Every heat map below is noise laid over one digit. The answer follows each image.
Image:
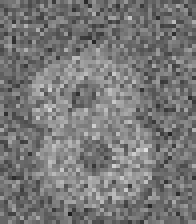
8
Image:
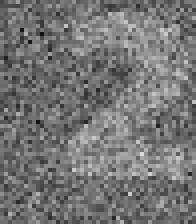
2
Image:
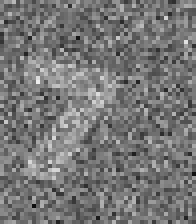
7
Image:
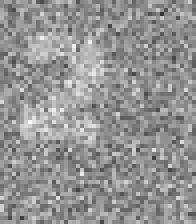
2
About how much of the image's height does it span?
half
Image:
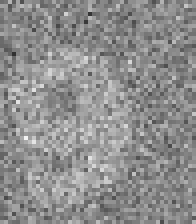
9
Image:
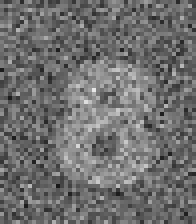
8
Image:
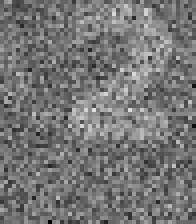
2
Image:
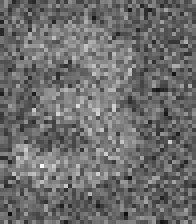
3
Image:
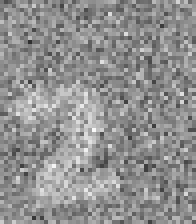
2
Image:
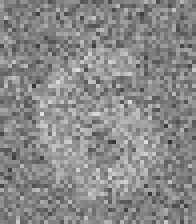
6
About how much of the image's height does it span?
two thirds
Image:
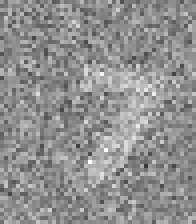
7
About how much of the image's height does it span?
half
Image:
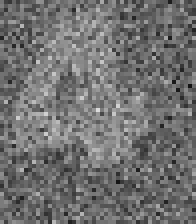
4
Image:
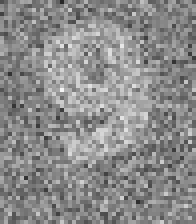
9
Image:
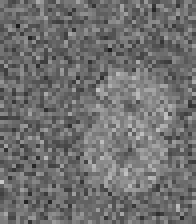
8
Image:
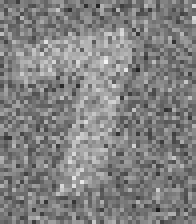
7
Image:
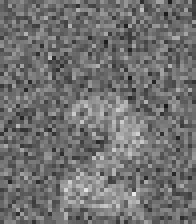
2
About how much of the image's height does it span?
half
